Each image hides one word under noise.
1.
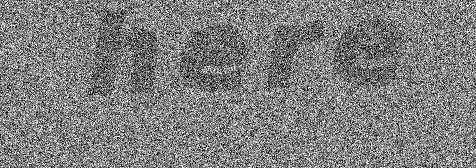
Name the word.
here
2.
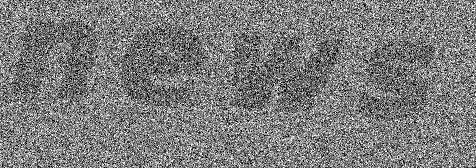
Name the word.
news
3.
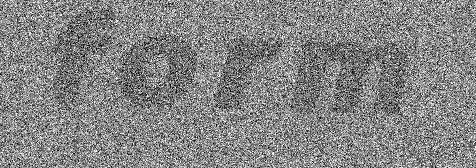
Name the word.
form
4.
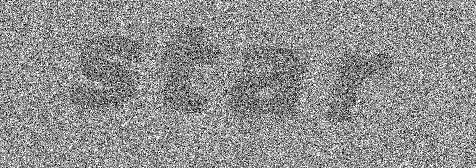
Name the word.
star
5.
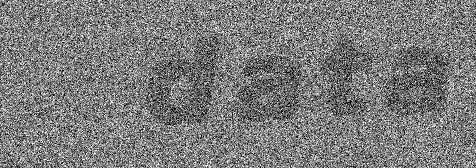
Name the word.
data
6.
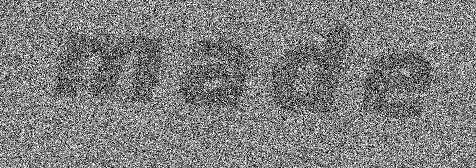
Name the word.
made
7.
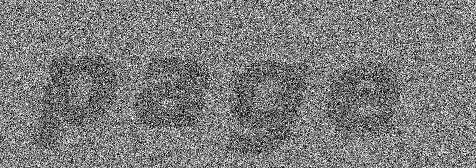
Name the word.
page
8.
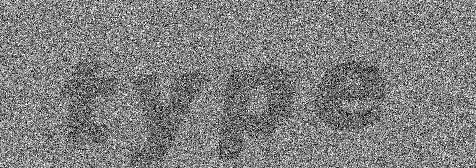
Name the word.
type
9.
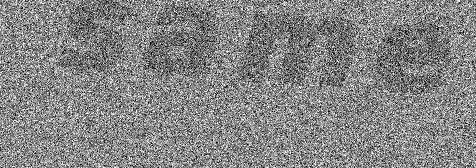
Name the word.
same
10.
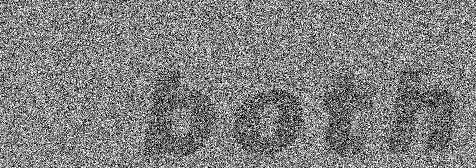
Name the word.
both
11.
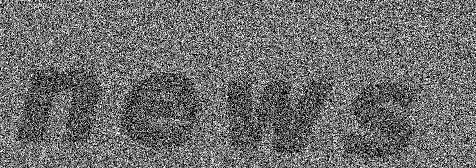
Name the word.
news
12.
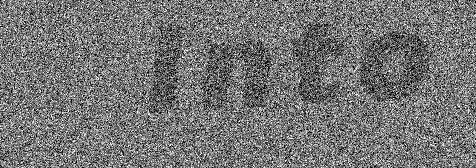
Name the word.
into
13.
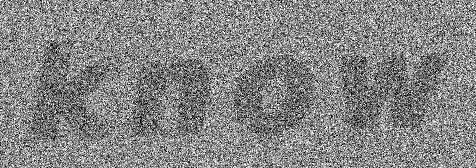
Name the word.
know
